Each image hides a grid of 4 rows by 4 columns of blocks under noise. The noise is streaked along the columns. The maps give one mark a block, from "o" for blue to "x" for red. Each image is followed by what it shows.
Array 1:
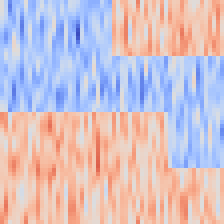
o o x x
o o o o
x x x o
x x x x
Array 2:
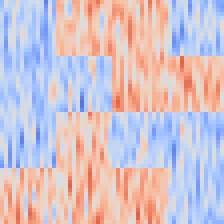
o x x o
o o x x
o x o o
x x x o
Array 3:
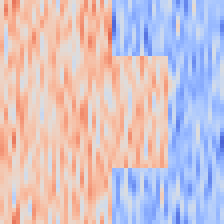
x x o o
x x x o
x x x o
x x o o
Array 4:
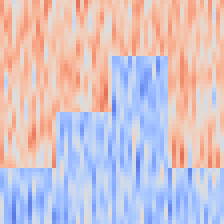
x x x x
x x o x
x o o x
o o o o
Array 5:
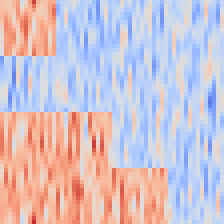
x o o o
o o o o
x x o o
x x x o
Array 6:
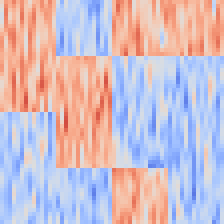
x o x x
x x o o
o x o o
o o x o
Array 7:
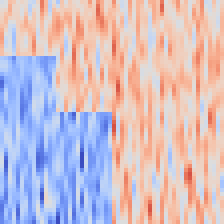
x x x x
o x x x
o o x x
o o x x
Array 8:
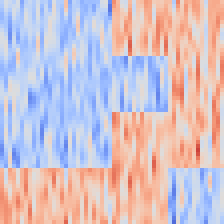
o o x x
o o o x
o o x x
x x x o
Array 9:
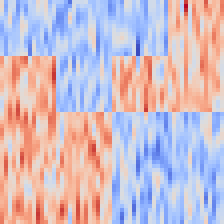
o o o x
x o x x
x x o o
x x o o
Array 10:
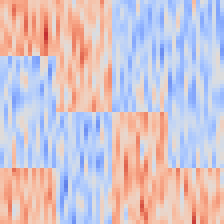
x x o o
o x o o
o o x o
x o x x
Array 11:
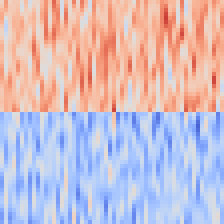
x x x x
x x x x
o o o o
o o o o
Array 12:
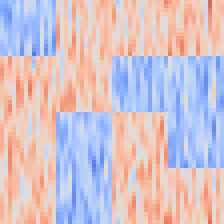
o x x x
x x o o
x o x o
x o x x
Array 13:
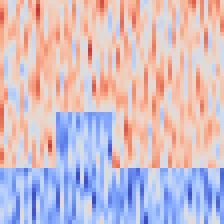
x x x x
x x x x
x o x x
o o o o
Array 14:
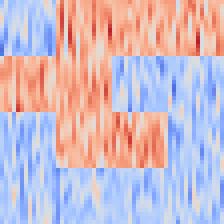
o x x x
x x o o
o x x o
o o o o
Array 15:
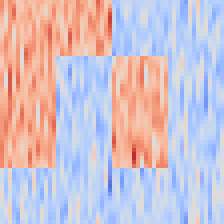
x x o o
x o x o
x o x o
o o o o
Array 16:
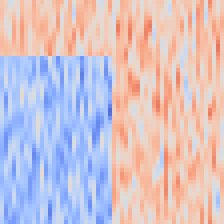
x x x x
o o x x
o o x x
o o x x
